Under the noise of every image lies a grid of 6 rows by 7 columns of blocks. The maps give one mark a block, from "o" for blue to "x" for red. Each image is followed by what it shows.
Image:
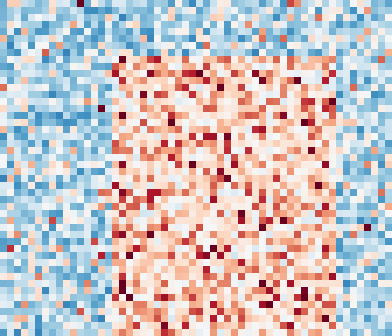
o o o o o o o
o o x x x x o
o o x x x x o
o o x x x x o
o o x x x x o
o o x x x x o
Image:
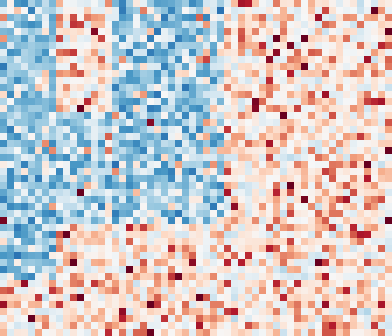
o x o o x x x
o x o o x x x
o o o o x x x
o o o o x x x
o x x x x x x
x x x x x x x
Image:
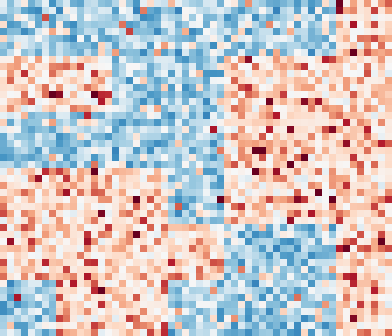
o o o o o o x
x x o o x x x
o o o o x x x
x x x o x x x
x x x x o o x
o x x o o o x
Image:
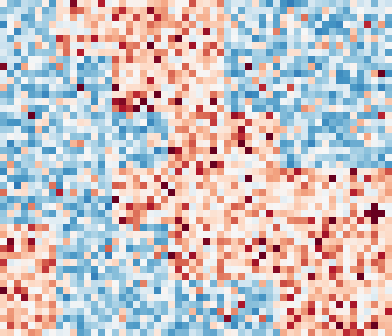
o x x x o o o
o o x x o o o
o o o x x o o
o o x x x x x
x o o x x x x
x o o o o x x
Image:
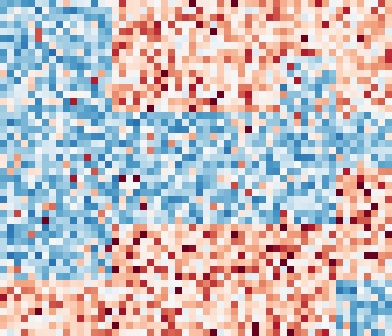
o o x x x x x
o o x x x o x
o o o o o o o
o o o o o o x
o o x x x x x
x x x x x x o
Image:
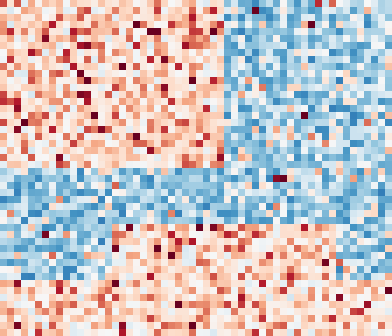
x x x x o o o
x x x x o o o
x x x x o o o
o o o o o o o
o o x x x x o
x x x x x x x
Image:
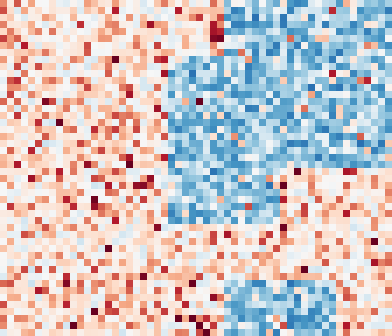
x x x x o o o
x x x o o o o
x x x o o o o
x x x o o x x
x x x x x x x
x x x x o o x
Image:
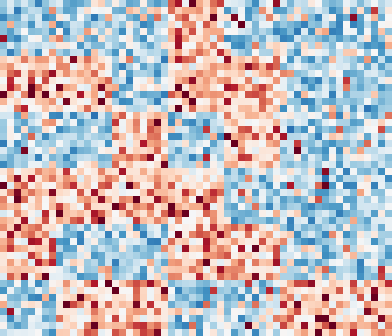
o o o x o o o
x x o x x o o
o o x o x o o
x x x x o o o
x o o x x o o
o x x o o x x
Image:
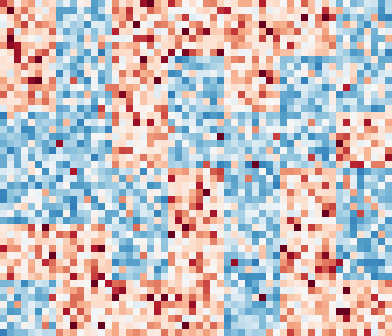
x o x x x x o
x o x o x o o
o o x o o o x
o o o x o x o
x x o x o x o
o x x x o x x
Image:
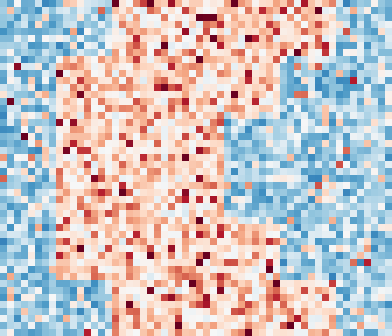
o o x x x x o
o x x x x o o
o x x x o o o
o x x x o o o
o x x x x o o
o o x x x x o
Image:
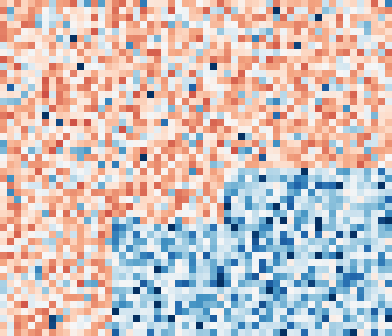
x x x x x x x
x x x x x x x
x x x x x x x
x x x x o o o
x x o o o o o
x x o o o o o
